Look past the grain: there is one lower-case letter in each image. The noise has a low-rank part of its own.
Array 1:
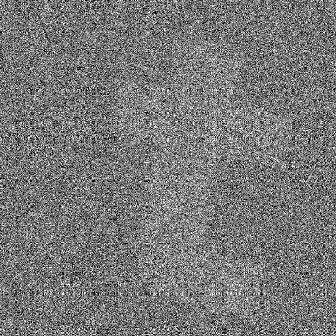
t
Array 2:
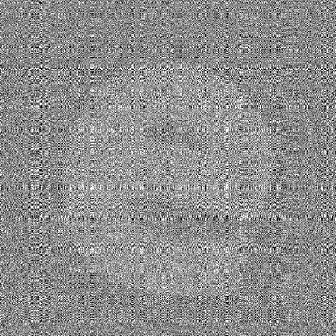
e
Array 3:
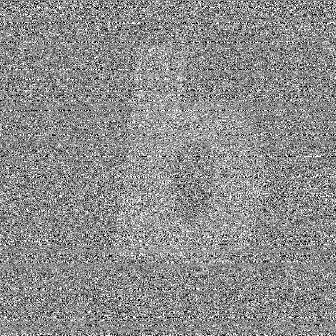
b
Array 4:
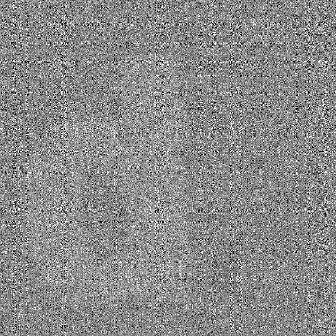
d
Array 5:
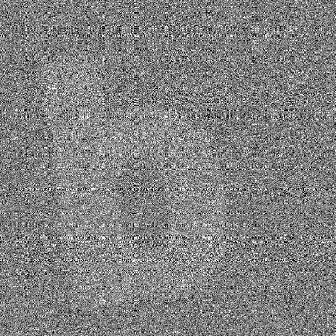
b
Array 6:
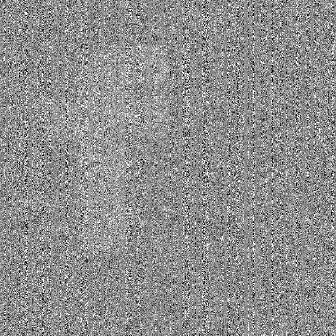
f
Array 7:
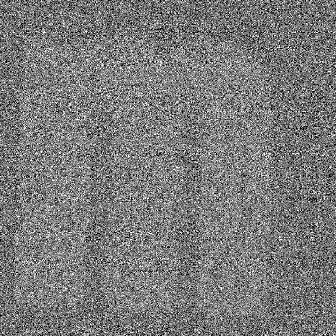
m
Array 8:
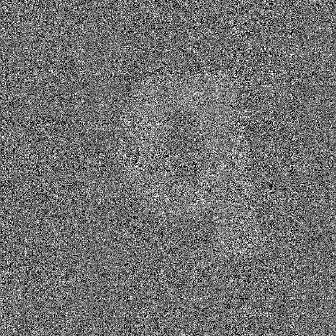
q
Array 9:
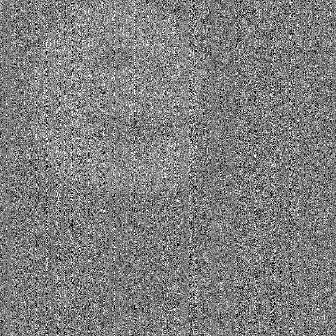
e
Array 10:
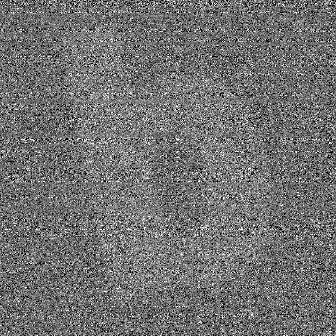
b
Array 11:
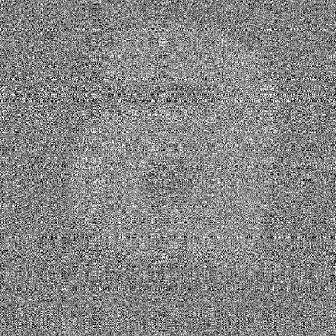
a
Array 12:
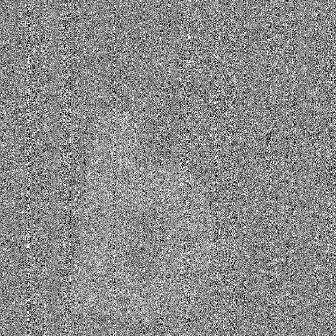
b
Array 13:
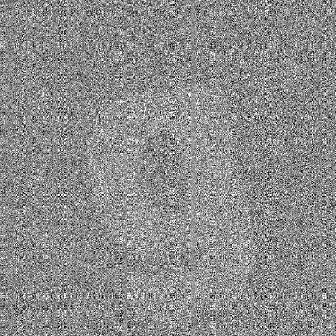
g
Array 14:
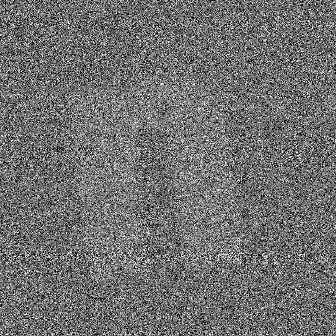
n
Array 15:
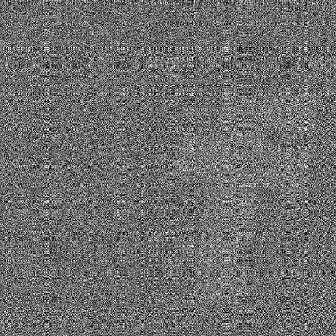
f
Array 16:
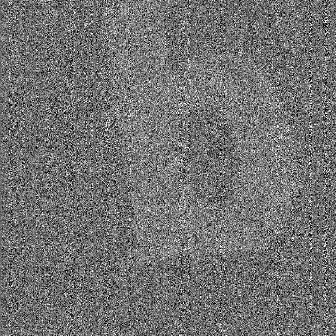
b
